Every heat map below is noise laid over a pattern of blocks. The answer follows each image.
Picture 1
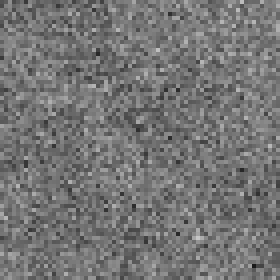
mirrored about the diagonal from the bottom left
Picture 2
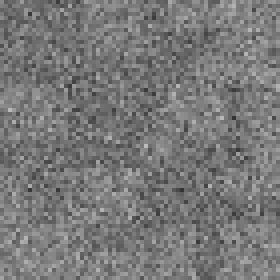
mirrored about the diagonal from the top left
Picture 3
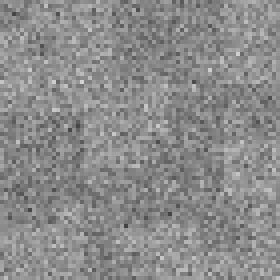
mirrored about the diagonal from the top left
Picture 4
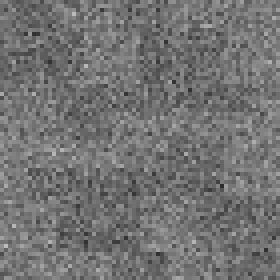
the same after a half turn
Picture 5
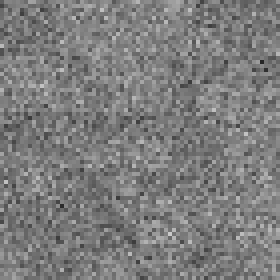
no symmetry
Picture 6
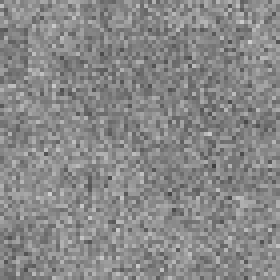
mirrored about the diagonal from the bottom left
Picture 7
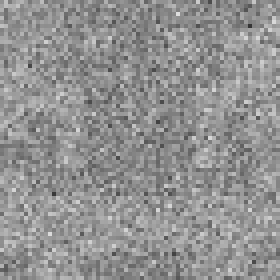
left and right mirror each other
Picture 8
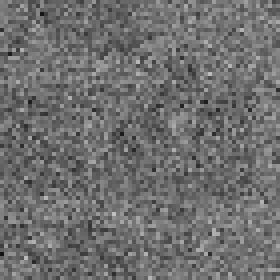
top and bottom mirror each other
